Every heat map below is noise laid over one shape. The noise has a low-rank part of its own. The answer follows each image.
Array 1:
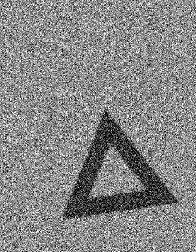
triangle frame
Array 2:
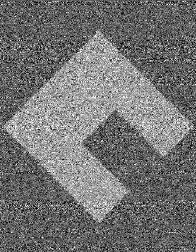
square with a notch
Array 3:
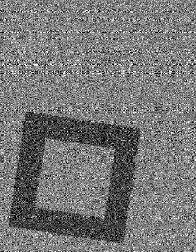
square frame
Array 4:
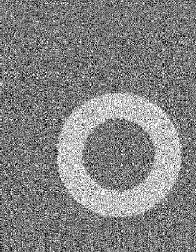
ring
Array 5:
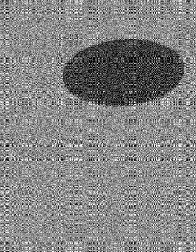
ellipse
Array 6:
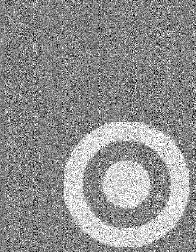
bullseye
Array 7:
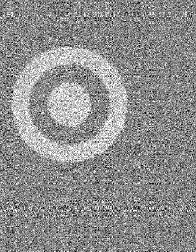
bullseye
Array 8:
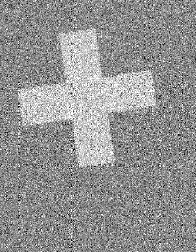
cross
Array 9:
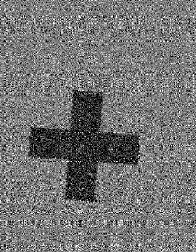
cross
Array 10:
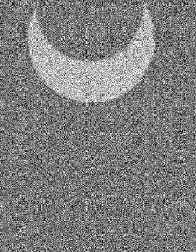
crescent
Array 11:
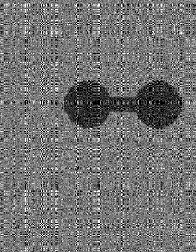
dumbbell
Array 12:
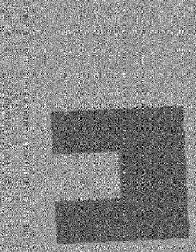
square with a notch
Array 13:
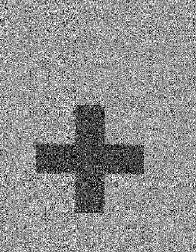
cross
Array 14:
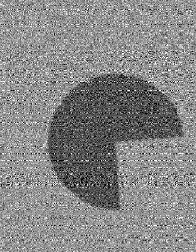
disc with a wedge cut out
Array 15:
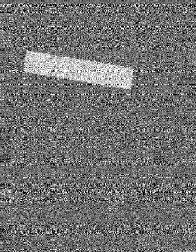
bar
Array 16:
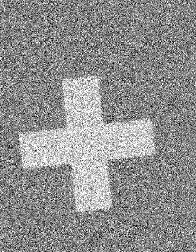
cross
